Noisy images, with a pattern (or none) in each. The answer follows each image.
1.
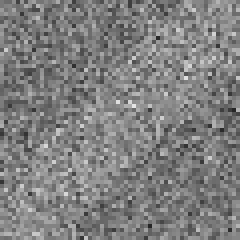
a diagonal band
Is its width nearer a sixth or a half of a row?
a half
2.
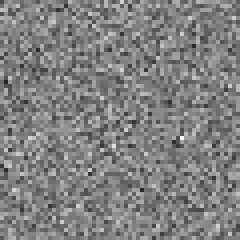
only noise
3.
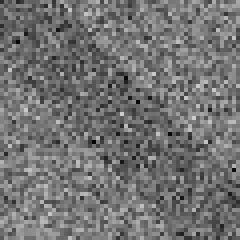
a diagonal band
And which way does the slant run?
top left to bottom right
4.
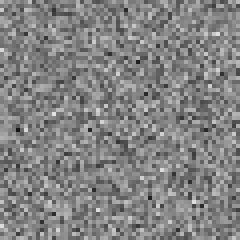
only noise
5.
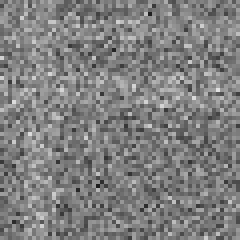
bands of rows crossing bands of columns
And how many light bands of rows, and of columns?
2 and 1
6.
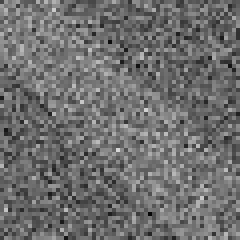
a diagonal band
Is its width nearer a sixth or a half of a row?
a half
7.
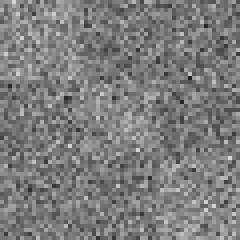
blocks along the diagonal
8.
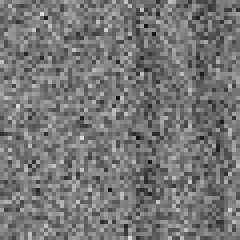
bands of columns
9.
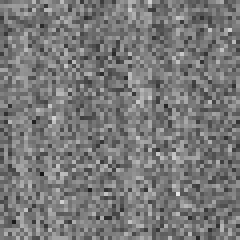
bands of columns
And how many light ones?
4
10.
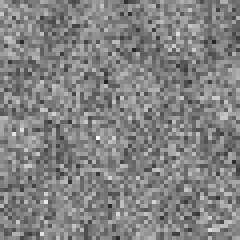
a checkerboard
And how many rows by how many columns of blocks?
4 by 6
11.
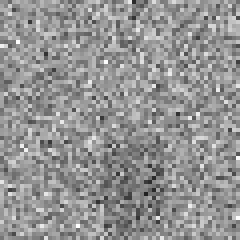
one block
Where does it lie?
bottom middle
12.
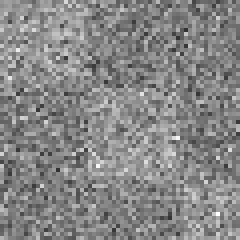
blocks along the diagonal
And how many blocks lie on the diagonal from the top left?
3
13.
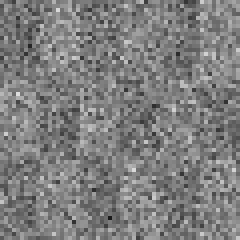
a checkerboard
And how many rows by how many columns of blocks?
3 by 6
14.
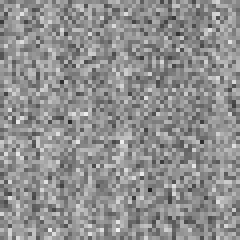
bands of columns
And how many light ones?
5
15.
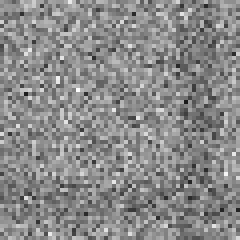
bands of rows crossing bands of columns
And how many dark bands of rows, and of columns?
1 and 1
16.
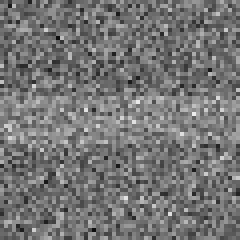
one band of rows
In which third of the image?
middle
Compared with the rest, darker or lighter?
lighter
